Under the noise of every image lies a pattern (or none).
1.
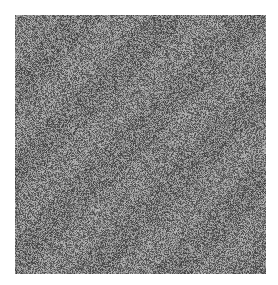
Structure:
diagonal stripes
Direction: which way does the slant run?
bottom left to top right
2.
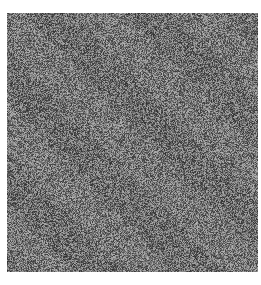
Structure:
diagonal stripes
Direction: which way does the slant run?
top left to bottom right
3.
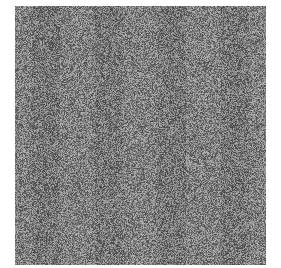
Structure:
vertical stripes
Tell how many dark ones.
4
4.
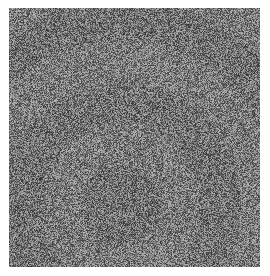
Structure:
rings round one point
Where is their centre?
bottom middle
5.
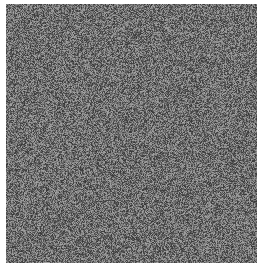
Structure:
only noise
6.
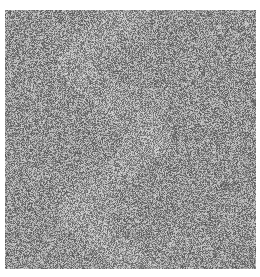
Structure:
a wavy band
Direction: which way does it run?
top to bottom
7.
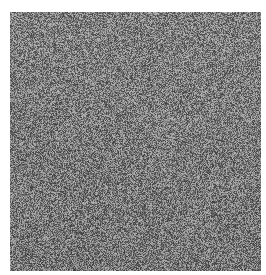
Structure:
a smooth slope
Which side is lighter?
top
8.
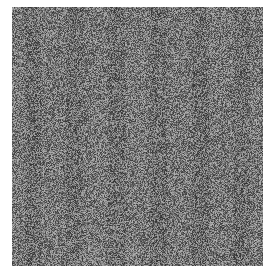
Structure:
vertical stripes
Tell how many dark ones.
6
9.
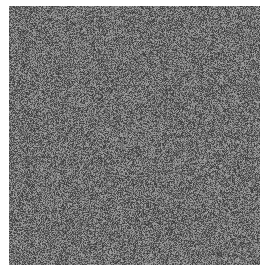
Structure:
only noise
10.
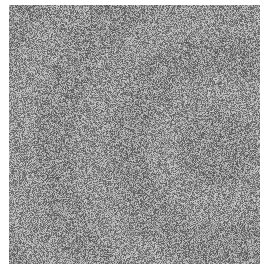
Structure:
rings round one point
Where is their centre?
middle right
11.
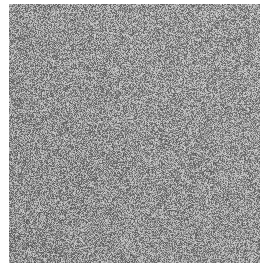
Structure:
a smooth slope
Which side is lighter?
top right
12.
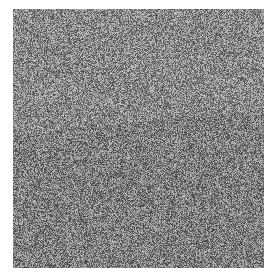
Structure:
a sharp edge
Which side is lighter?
top
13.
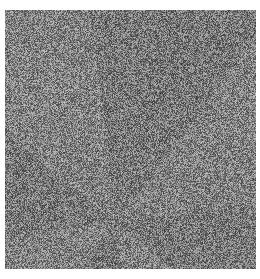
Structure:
spokes from one point
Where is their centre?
bottom middle
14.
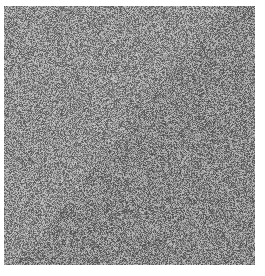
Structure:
a sharp edge
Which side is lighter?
top left
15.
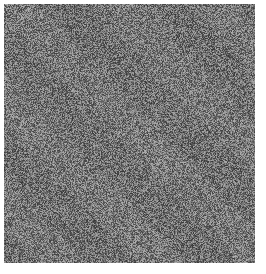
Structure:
diagonal stripes
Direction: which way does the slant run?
top left to bottom right
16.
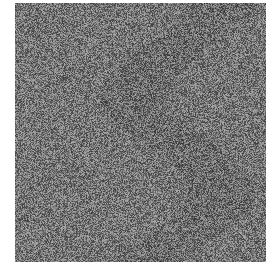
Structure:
a wavy band
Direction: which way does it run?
top to bottom
